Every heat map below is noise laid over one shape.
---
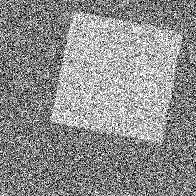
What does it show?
light square
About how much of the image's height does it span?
two thirds
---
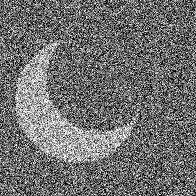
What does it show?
light crescent
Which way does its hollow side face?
up and right
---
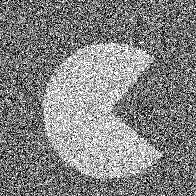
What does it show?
light disc with a wedge cut out
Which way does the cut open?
right
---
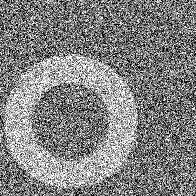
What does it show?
light ring
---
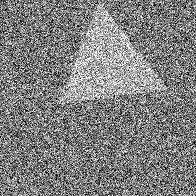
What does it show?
light triangle
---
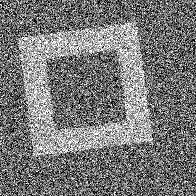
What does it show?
light square frame
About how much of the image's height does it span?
two thirds
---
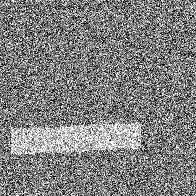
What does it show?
light bar
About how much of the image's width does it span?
two thirds
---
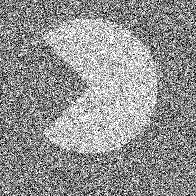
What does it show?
light disc with a wedge cut out
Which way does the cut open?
left
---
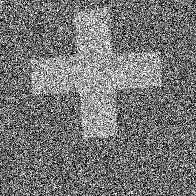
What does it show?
light cross
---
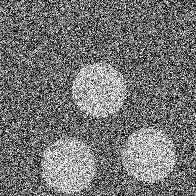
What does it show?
light three dots
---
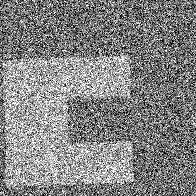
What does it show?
light square with a notch
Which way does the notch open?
right
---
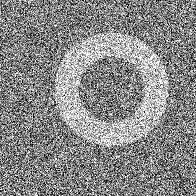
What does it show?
light ring
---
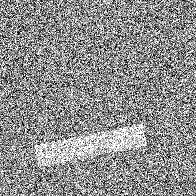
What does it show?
light bar
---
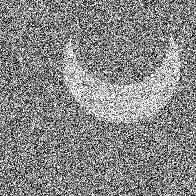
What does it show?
light crescent
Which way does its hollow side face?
up
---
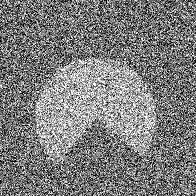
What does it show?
light disc with a wedge cut out
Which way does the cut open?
down
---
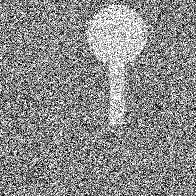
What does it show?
light lollipop
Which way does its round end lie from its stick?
up
